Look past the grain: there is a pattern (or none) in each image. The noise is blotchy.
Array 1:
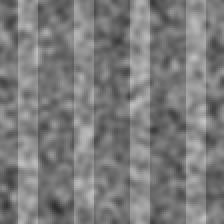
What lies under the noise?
vertical stripes
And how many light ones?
4
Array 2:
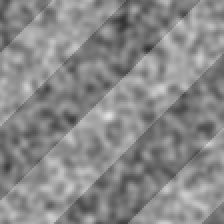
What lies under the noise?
diagonal stripes
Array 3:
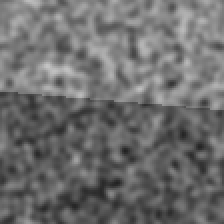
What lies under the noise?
a sharp edge
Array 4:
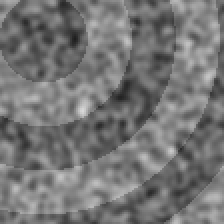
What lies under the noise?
rings round one point
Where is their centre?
top left
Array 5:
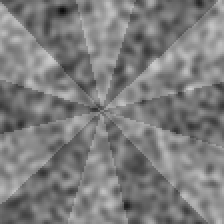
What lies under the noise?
spokes from one point
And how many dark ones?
6
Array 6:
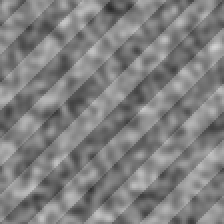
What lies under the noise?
diagonal stripes
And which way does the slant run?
bottom left to top right
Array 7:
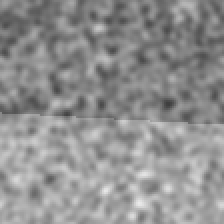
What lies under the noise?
a sharp edge
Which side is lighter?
bottom
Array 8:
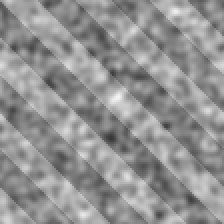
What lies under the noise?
diagonal stripes
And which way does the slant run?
top left to bottom right
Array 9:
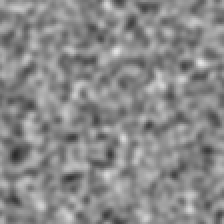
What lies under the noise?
only noise
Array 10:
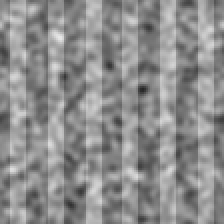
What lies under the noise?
vertical stripes
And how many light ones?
6
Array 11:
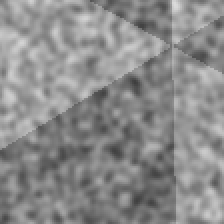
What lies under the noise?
spokes from one point
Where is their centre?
top right
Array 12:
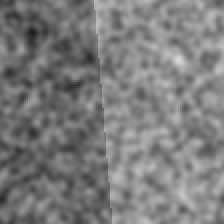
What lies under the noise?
a sharp edge
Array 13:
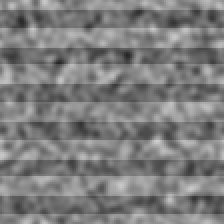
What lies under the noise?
horizontal stripes
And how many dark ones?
6
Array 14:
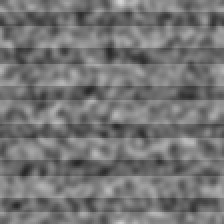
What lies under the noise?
horizontal stripes
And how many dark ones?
6
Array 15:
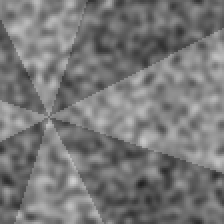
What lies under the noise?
spokes from one point
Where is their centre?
middle left
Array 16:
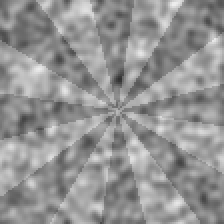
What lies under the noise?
spokes from one point
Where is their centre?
centre
